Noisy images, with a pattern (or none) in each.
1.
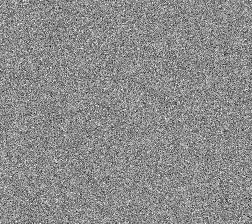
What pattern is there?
only noise
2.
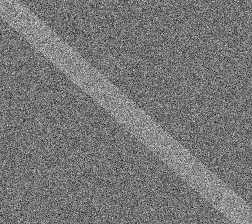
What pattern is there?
a diagonal band
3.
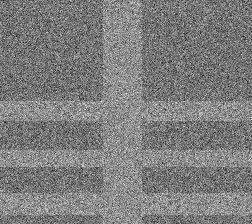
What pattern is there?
bands of rows crossing bands of columns
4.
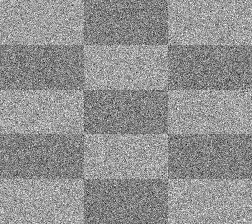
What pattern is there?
a checkerboard
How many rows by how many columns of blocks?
5 by 3
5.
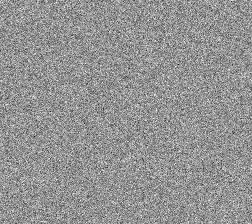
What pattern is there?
only noise
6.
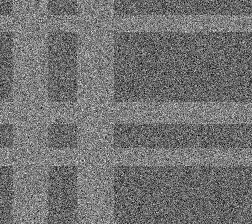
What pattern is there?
bands of rows crossing bands of columns
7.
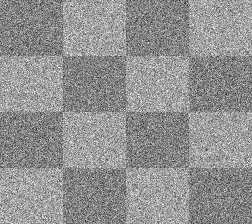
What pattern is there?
a checkerboard
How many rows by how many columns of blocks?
4 by 4
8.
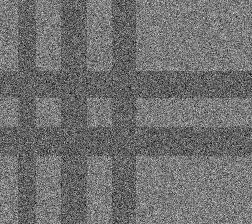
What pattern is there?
bands of rows crossing bands of columns
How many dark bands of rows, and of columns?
2 and 3
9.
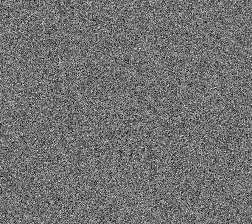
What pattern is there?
only noise
